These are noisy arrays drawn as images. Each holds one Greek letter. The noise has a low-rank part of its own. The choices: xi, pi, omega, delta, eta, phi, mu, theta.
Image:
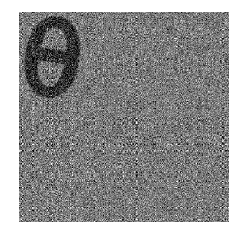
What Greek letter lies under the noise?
theta
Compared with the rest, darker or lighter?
darker
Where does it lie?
top left
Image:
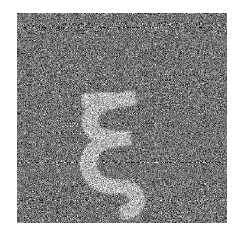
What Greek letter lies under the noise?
xi
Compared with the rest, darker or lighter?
lighter
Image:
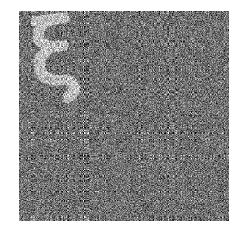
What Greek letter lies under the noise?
xi
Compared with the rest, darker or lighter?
lighter
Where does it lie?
top left
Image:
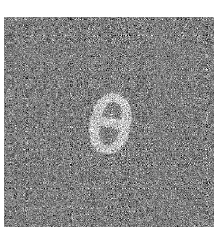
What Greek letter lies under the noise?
theta
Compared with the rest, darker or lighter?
lighter
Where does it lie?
centre
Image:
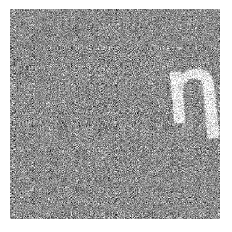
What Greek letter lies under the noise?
eta
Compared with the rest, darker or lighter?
lighter
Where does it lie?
middle right
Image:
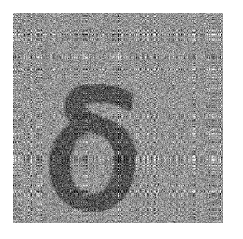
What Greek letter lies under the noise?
delta
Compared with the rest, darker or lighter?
darker
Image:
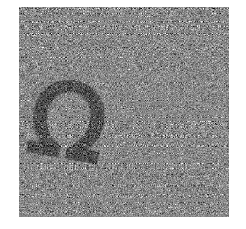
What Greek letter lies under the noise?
omega
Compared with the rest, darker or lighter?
darker
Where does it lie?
middle left
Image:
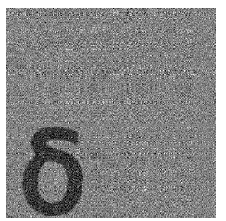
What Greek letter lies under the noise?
delta
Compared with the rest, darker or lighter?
darker
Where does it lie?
bottom left
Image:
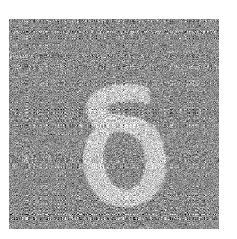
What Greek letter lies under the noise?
delta
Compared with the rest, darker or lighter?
lighter
